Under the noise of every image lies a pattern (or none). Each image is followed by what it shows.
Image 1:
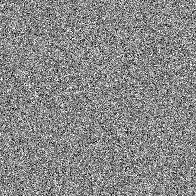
only noise
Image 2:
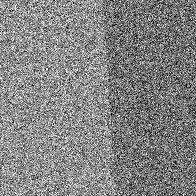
a sharp edge
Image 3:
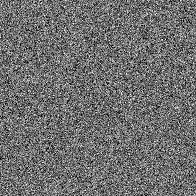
only noise
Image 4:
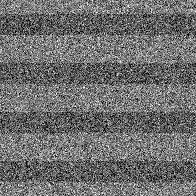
horizontal stripes
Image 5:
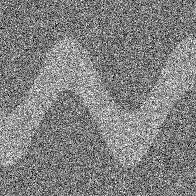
a wavy band
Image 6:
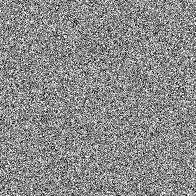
only noise
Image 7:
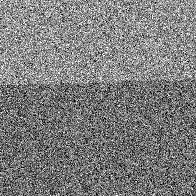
a sharp edge
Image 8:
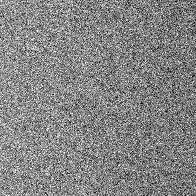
a smooth slope
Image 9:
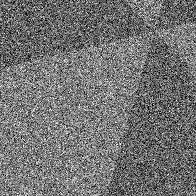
spokes from one point
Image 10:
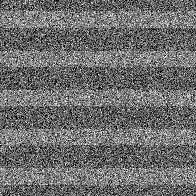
horizontal stripes
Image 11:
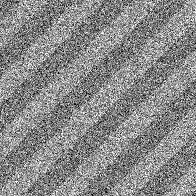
diagonal stripes
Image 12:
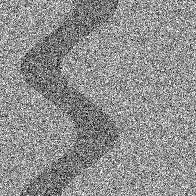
a wavy band
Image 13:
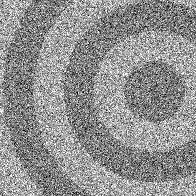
rings round one point
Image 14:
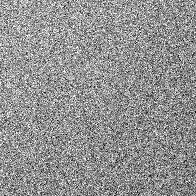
a smooth slope
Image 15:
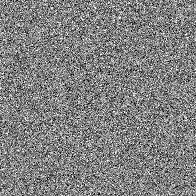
only noise
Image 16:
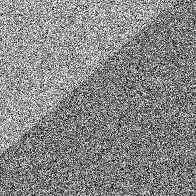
a sharp edge
